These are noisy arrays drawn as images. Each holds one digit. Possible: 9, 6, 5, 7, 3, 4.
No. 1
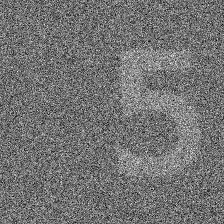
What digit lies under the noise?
5
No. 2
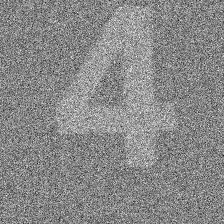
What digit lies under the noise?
4
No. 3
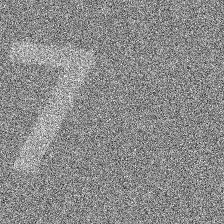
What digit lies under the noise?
7
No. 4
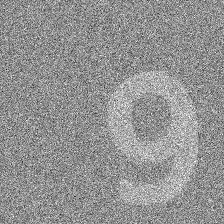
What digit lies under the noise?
9
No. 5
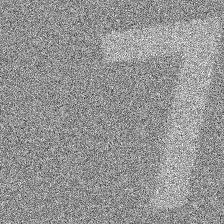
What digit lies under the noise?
7
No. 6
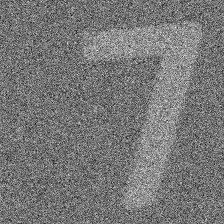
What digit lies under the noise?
7
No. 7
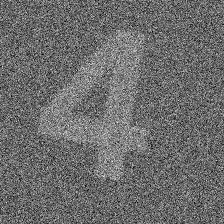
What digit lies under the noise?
4
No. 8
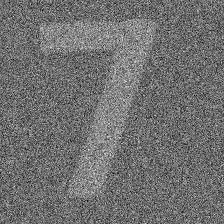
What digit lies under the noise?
7
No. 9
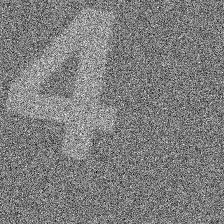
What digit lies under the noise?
4
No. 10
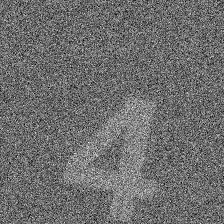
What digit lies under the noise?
4
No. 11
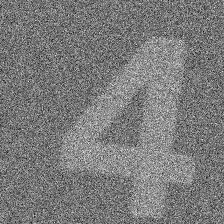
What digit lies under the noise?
4
